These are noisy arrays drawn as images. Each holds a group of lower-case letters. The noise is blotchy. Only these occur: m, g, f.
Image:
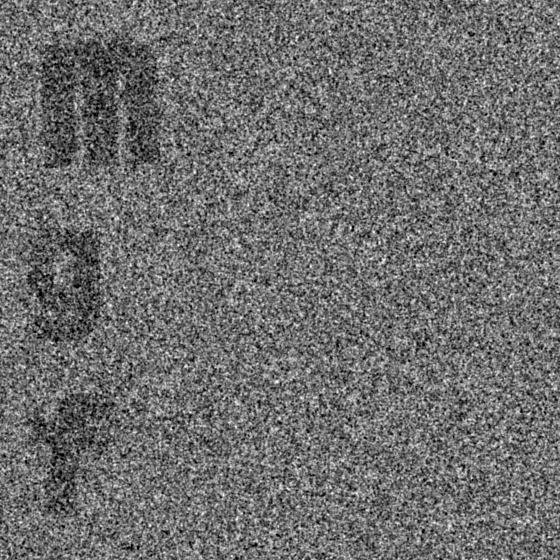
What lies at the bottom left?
f
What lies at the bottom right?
nothing
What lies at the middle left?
g
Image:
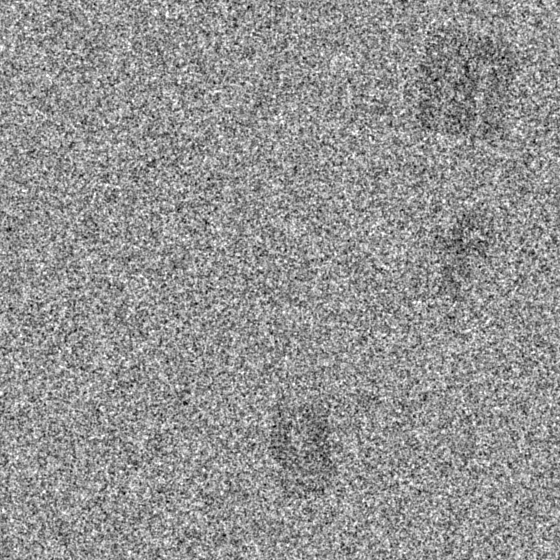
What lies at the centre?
nothing
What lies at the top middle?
nothing
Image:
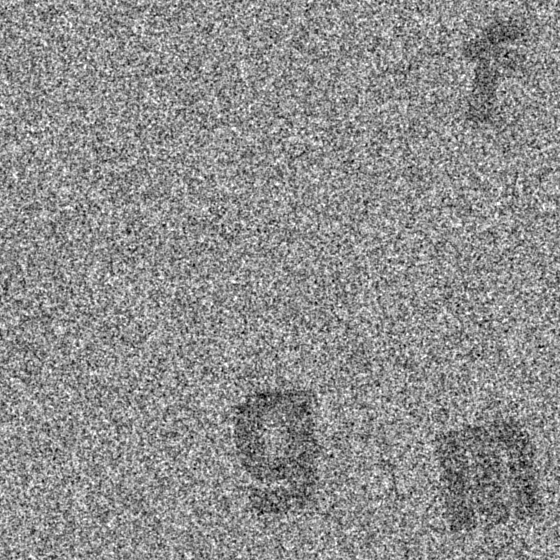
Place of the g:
bottom middle
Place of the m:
bottom right
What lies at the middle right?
nothing
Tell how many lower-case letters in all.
3
